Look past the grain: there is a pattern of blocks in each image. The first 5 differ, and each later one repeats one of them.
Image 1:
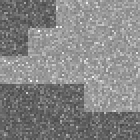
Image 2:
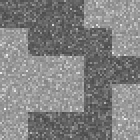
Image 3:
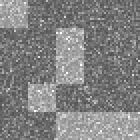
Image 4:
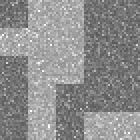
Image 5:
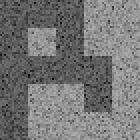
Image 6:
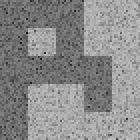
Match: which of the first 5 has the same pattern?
5
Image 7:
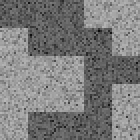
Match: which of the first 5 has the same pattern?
2
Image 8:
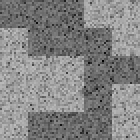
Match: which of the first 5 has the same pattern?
2
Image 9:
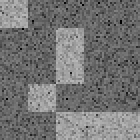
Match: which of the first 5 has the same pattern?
3
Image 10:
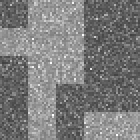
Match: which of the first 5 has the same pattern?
4
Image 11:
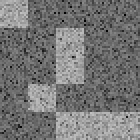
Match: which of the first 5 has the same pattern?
3
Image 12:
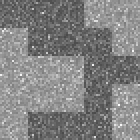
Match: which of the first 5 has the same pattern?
2
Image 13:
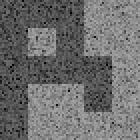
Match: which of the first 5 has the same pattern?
5
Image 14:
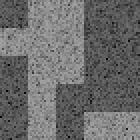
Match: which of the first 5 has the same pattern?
4
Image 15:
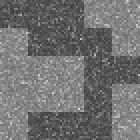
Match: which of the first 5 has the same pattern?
2
